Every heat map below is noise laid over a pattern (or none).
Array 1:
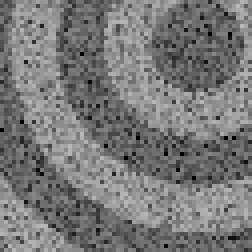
rings round one point
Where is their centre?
top right
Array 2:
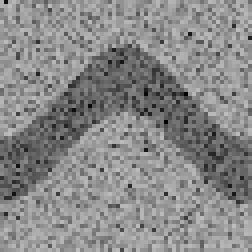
a wavy band
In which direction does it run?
left to right
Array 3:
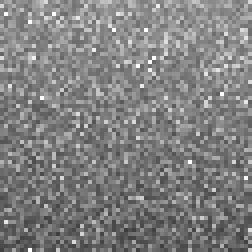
a smooth slope
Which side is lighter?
top
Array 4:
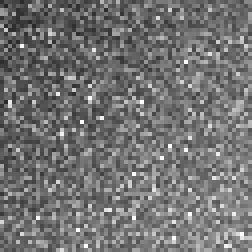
a smooth slope
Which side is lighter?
bottom right
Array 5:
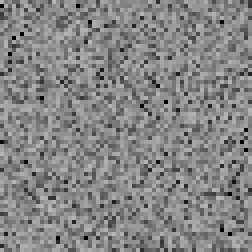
only noise
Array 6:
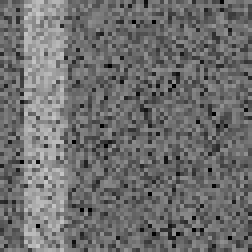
one vertical stripe
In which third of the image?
left
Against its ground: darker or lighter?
lighter
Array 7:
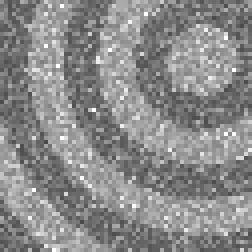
rings round one point
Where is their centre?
top right
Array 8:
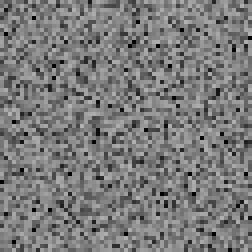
only noise
